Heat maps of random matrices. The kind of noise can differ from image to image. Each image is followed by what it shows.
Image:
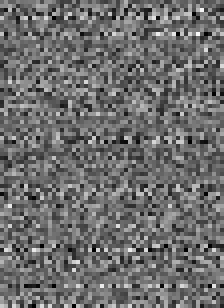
rows of uneven size
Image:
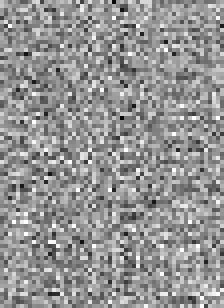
low rank plus noise
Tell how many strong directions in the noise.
one
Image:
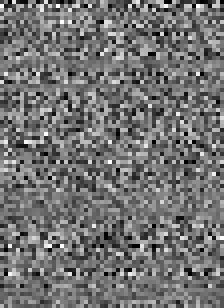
rows of uneven size
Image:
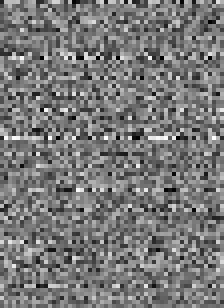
rows of uneven size
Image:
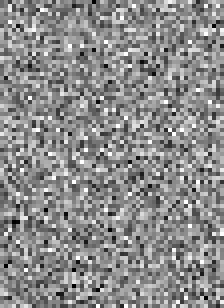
independent entries
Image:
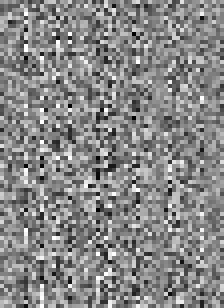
columns of uneven size
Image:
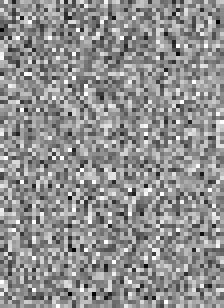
low rank plus noise
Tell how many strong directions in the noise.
five to eight
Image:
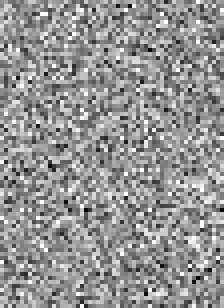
independent entries
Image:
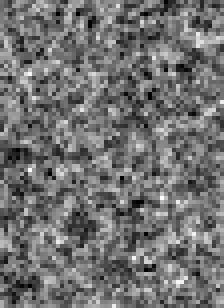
blotchy
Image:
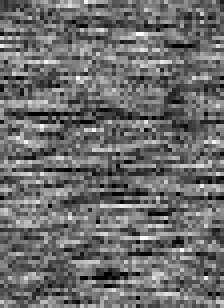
streaked along the rows
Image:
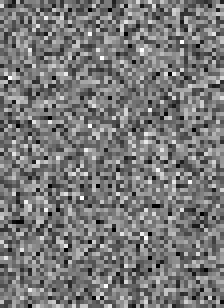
independent entries
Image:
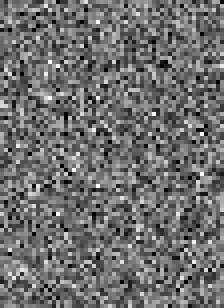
independent entries
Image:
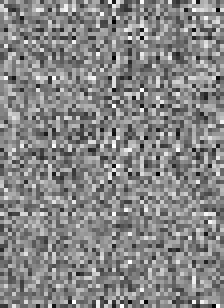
low rank plus noise
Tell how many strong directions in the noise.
two
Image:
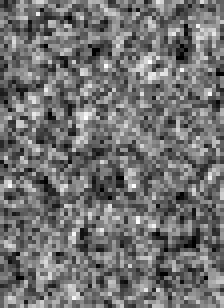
blotchy
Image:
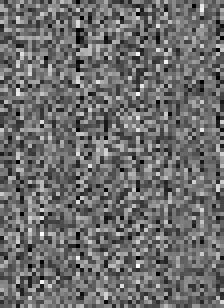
columns of uneven size
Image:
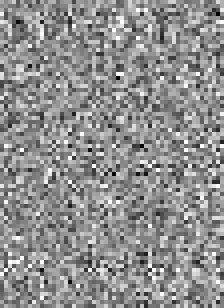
low rank plus noise
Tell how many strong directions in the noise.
five to eight
